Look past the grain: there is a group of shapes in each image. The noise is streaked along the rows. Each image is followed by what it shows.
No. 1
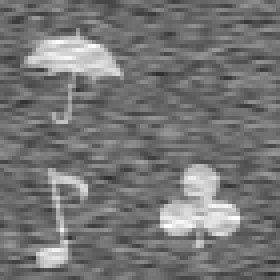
top left: umbrella; bottom left: musical note; bottom right: club
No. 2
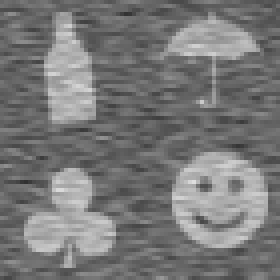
top left: bottle; top right: umbrella; bottom left: club; bottom right: smiling face
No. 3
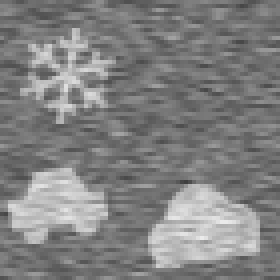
top left: snowflake; bottom left: car; bottom right: cloud
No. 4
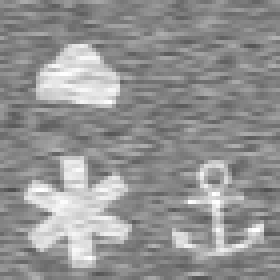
top left: cloud; bottom left: asterisk; bottom right: anchor
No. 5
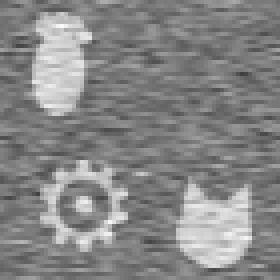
top left: footprint; bottom left: gear; bottom right: cat's head
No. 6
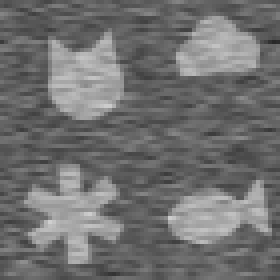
top left: cat's head; top right: cloud; bottom left: asterisk; bottom right: fish
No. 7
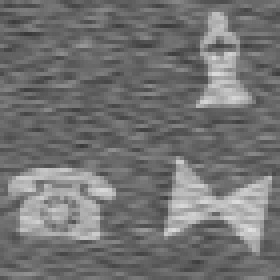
top right: chess bishop; bottom left: telephone; bottom right: bow tie
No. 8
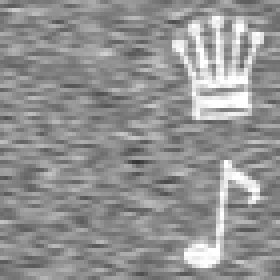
top right: chess queen; bottom right: musical note
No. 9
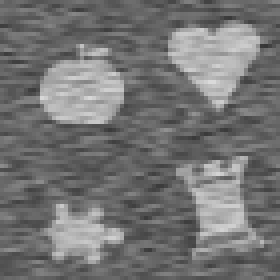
top left: apple; top right: heart; bottom left: turtle; bottom right: chess rook
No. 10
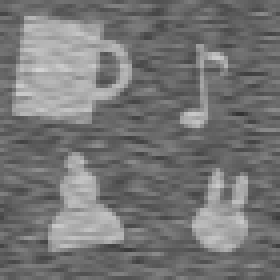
top left: cup; top right: musical note; bottom left: chess pawn; bottom right: rabbit's head
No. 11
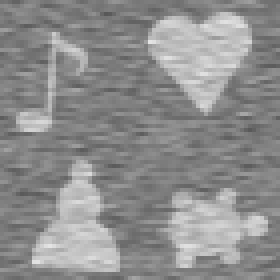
top left: musical note; top right: heart; bottom left: chess pawn; bottom right: turtle
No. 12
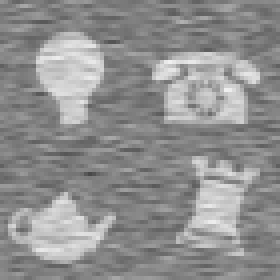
top left: light bulb; top right: telephone; bottom left: teapot; bottom right: chess rook
